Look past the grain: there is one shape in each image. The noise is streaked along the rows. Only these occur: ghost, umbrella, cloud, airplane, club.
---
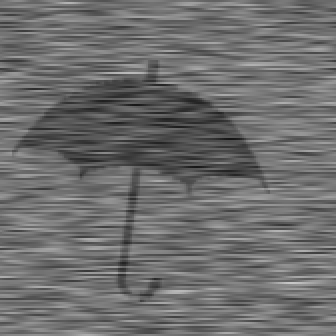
umbrella
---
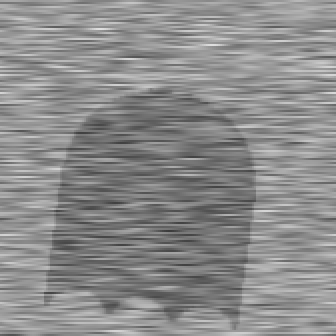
ghost
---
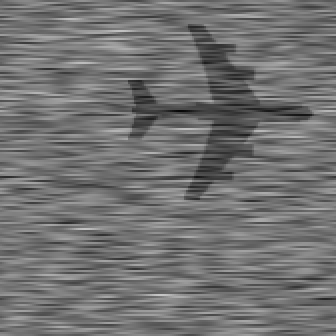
airplane
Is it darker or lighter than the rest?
darker
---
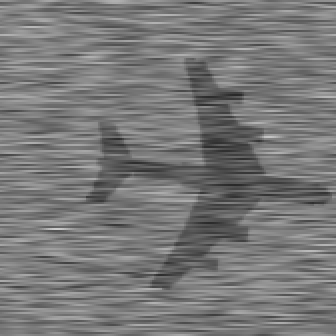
airplane
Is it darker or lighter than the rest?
darker
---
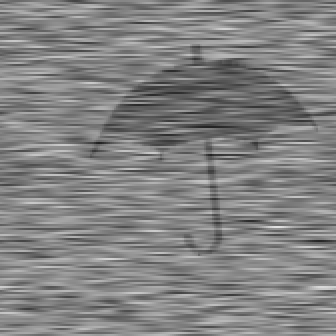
umbrella
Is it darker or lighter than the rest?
darker
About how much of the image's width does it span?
two thirds
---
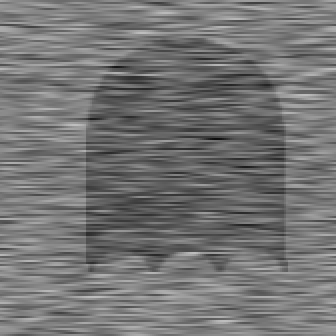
ghost
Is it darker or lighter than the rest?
darker
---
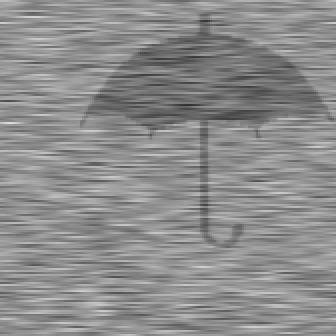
umbrella
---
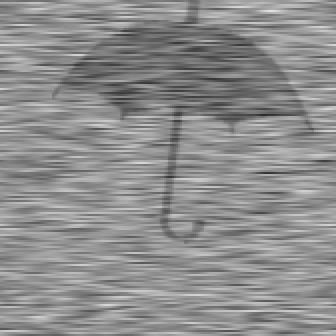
umbrella
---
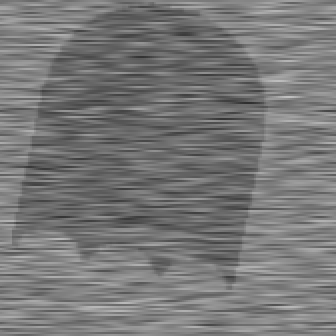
ghost
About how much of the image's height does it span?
nearly all
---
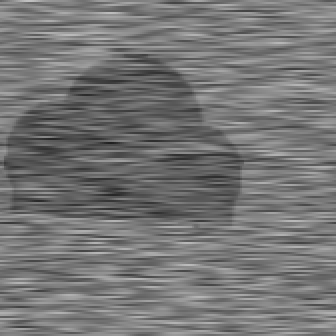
cloud
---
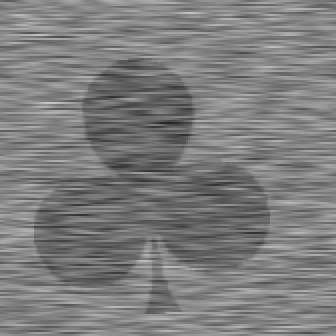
club
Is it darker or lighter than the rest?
darker
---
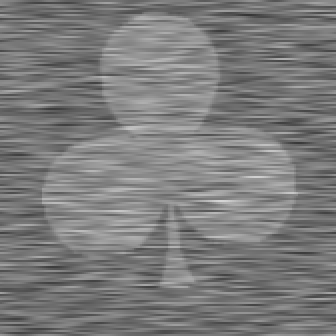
club
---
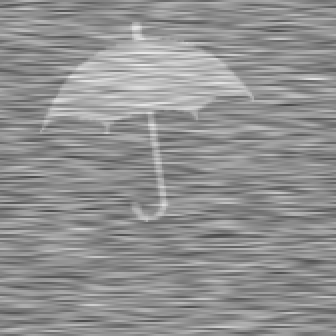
umbrella
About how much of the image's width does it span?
two thirds
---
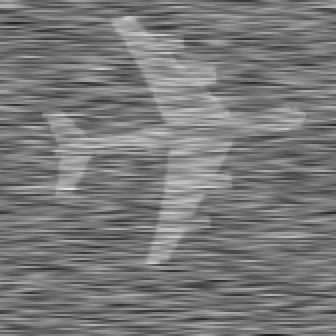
airplane
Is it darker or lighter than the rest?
lighter
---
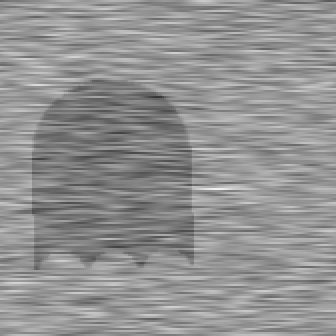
ghost
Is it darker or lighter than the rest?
darker
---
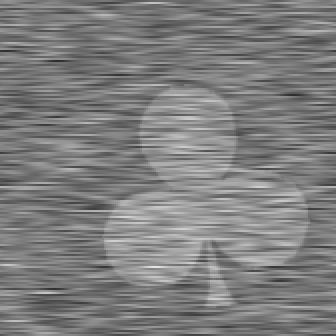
club
